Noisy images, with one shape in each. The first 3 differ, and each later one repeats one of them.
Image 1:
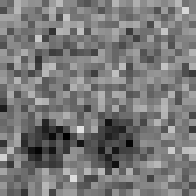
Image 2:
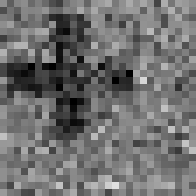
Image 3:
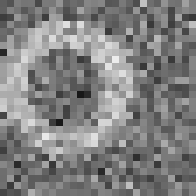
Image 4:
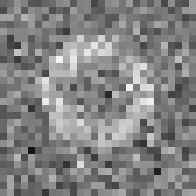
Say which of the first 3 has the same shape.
3
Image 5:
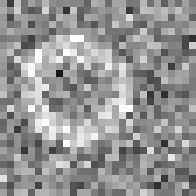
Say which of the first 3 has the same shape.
3
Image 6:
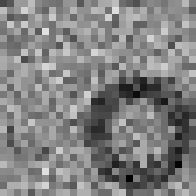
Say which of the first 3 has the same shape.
3
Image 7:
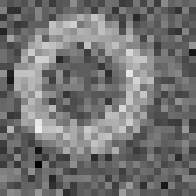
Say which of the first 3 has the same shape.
3
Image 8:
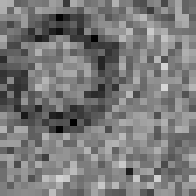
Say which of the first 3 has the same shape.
3
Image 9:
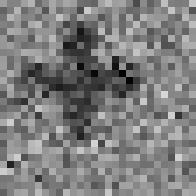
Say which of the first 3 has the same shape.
2
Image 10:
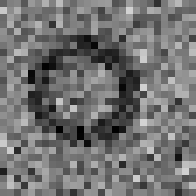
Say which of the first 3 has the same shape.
3
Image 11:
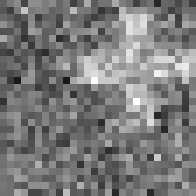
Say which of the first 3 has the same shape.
2
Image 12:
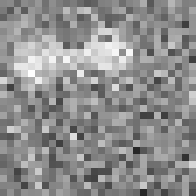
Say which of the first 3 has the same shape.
1
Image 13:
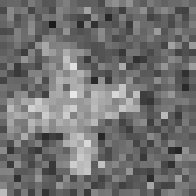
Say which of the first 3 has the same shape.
2
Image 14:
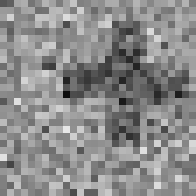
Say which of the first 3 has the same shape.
2
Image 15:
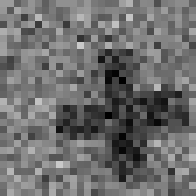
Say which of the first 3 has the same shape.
2
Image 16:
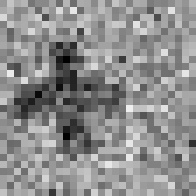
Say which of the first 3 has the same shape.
2
